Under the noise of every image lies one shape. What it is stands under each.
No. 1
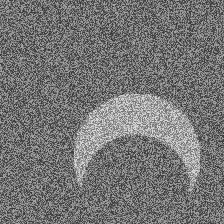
crescent
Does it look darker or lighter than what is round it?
lighter
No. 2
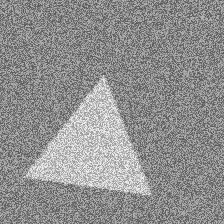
triangle
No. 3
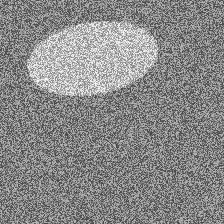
ellipse
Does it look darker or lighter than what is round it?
lighter
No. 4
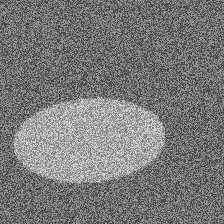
ellipse
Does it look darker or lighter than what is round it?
lighter
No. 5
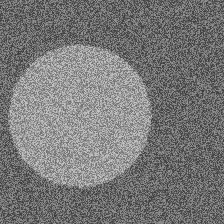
disc
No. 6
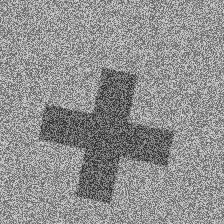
cross
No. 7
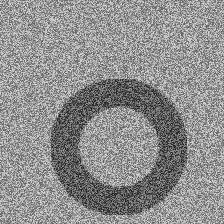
ring
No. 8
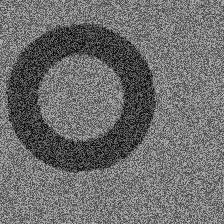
ring
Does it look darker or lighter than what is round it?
darker
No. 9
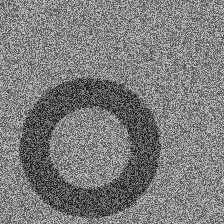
ring
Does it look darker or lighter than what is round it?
darker
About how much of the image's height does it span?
two thirds
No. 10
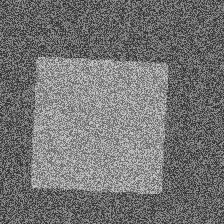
square
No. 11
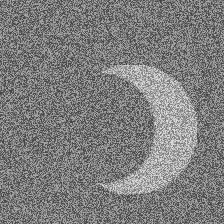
crescent
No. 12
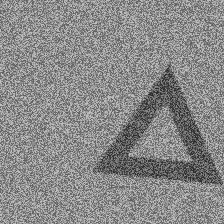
triangle frame
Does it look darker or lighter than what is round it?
darker
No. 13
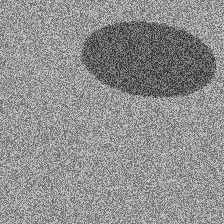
ellipse
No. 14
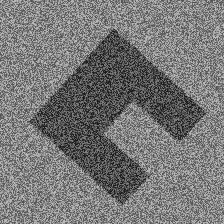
square with a notch
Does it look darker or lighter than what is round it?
darker
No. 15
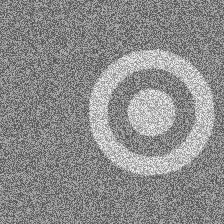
bullseye
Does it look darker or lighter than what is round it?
lighter
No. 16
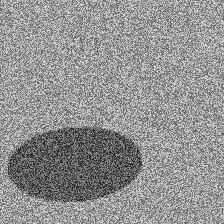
ellipse
